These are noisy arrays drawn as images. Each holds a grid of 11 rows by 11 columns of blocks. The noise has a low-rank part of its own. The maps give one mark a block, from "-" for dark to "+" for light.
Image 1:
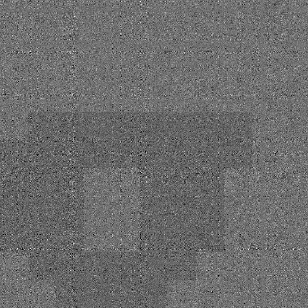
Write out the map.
+++++++++++
+++++++++++
+++++++++++
+++++++++++
+--------++
---------++
---++---+++
---++---+++
---++---+++
+------++++
++----+++++
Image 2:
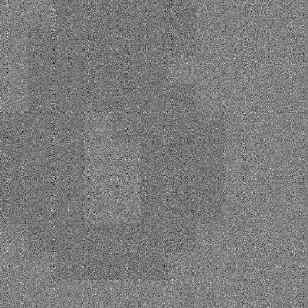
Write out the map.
++-----++++
+------++++
+-----+++++
+------++++
---+----+++
---++---+++
---++---+++
---++---+++
+------++++
++----+++++
+++++++++++
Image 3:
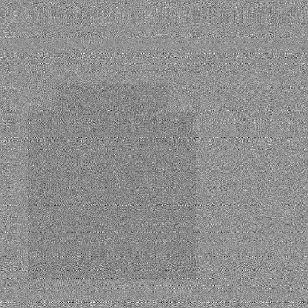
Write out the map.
+++++++++++
+++++++++++
+++++++++++
++----+++++
+------++++
+------++++
+------++++
+------++++
+------++++
+------++++
+++++++++++
